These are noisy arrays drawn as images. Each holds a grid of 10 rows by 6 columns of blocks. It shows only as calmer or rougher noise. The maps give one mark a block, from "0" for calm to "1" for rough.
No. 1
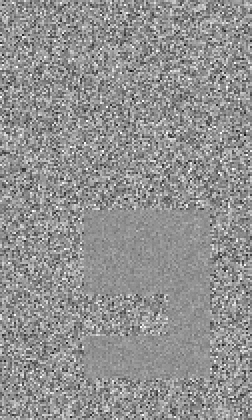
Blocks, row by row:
1 1 1 1 1 1
1 1 1 1 1 1
1 1 1 1 1 1
1 1 1 1 1 1
1 1 1 1 1 1
1 1 0 0 0 1
1 1 0 0 0 1
1 1 1 1 0 1
1 1 0 0 0 1
1 1 1 1 1 1
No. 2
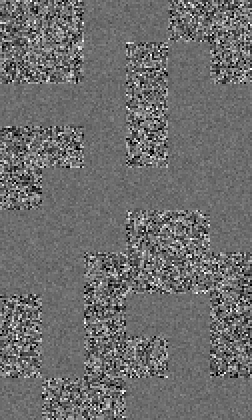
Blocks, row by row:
1 1 0 0 1 1
1 1 0 1 0 1
0 0 0 1 0 0
1 1 0 1 0 0
1 0 0 0 0 0
0 0 0 1 1 0
0 0 1 1 1 1
1 0 1 0 0 1
1 0 1 1 0 1
0 1 1 0 0 0
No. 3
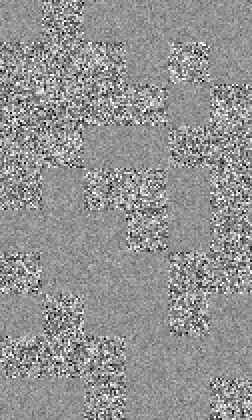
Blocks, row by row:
0 1 0 0 0 0
1 1 1 0 1 0
1 1 1 1 0 1
1 1 0 0 1 1
1 0 1 1 0 1
0 0 0 1 0 1
1 0 0 0 1 1
0 1 0 0 1 0
1 1 1 0 0 0
0 0 1 0 0 1
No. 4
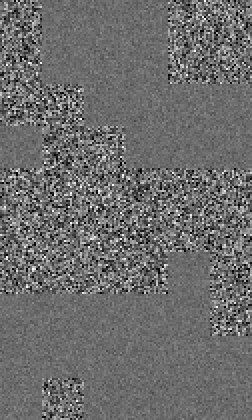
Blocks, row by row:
1 0 0 0 1 1
1 0 0 0 1 1
1 1 0 0 0 0
0 1 1 0 0 0
1 1 1 1 1 1
1 1 1 1 1 1
1 1 1 1 0 1
0 0 0 0 0 1
0 0 0 0 0 0
0 1 0 0 0 0
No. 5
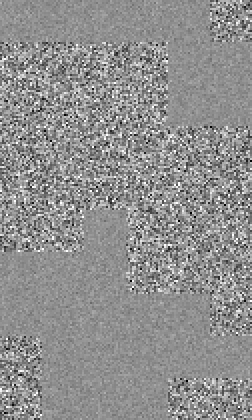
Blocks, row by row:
0 0 0 0 0 1
1 1 1 1 0 0
1 1 1 1 0 0
1 1 1 1 1 1
1 1 1 1 1 1
1 1 0 1 1 1
0 0 0 1 1 1
0 0 0 0 0 1
1 0 0 0 0 0
1 0 0 0 1 1
